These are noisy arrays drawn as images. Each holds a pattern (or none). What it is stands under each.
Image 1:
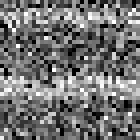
bands of rows
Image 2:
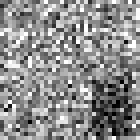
one block
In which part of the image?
bottom right
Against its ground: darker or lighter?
darker
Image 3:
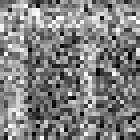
bands of rows crossing bands of columns
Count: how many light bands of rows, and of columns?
1 and 2
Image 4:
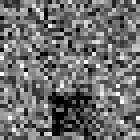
one block
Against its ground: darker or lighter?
darker
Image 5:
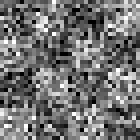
a checkerboard
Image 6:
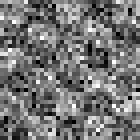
a checkerboard
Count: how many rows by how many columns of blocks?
6 by 5
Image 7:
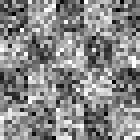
a checkerboard
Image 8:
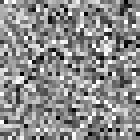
only noise
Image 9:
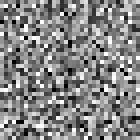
only noise
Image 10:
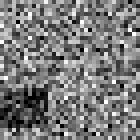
one block
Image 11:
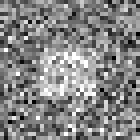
one block
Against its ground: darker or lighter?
lighter
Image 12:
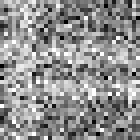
bands of rows crossing bands of columns
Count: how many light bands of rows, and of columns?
2 and 1
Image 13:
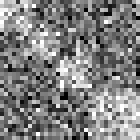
blocks along the diagonal
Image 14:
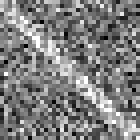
a diagonal band
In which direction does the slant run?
top left to bottom right
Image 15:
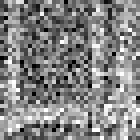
bands of rows crossing bands of columns
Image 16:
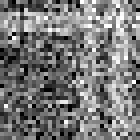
bands of rows crossing bands of columns
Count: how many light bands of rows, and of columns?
1 and 2
